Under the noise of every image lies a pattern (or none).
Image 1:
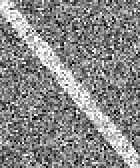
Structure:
a diagonal band
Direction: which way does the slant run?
top left to bottom right
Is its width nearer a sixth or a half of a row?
a sixth
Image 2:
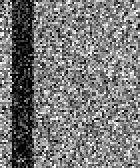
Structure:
one band of columns
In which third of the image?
left
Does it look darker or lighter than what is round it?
darker
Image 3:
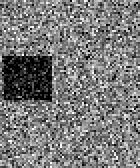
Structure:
one block
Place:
middle left
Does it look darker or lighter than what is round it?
darker
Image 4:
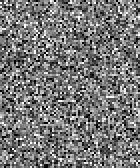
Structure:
only noise
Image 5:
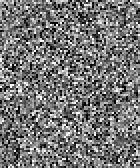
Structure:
only noise
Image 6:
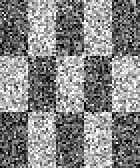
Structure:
a checkerboard
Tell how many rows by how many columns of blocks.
3 by 5
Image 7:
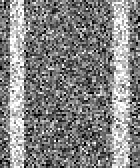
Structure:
bands of columns
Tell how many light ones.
2
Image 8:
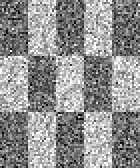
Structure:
a checkerboard
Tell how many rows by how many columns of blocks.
3 by 5
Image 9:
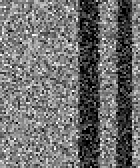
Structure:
bands of columns
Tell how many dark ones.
2
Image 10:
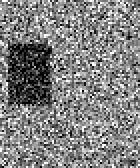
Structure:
one block
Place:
middle left
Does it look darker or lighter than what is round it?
darker
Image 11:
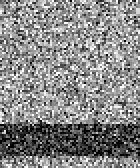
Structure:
one band of rows
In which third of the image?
bottom
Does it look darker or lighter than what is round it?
darker
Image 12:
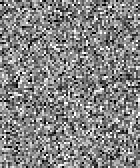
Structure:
only noise
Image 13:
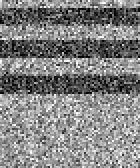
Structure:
bands of rows
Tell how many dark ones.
3
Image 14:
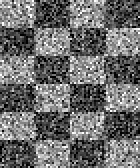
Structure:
a checkerboard
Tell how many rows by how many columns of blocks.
6 by 4
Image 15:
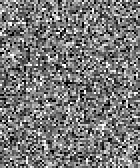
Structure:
only noise
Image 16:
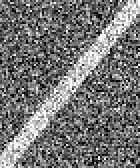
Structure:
a diagonal band
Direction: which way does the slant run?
bottom left to top right
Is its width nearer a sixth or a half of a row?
a sixth
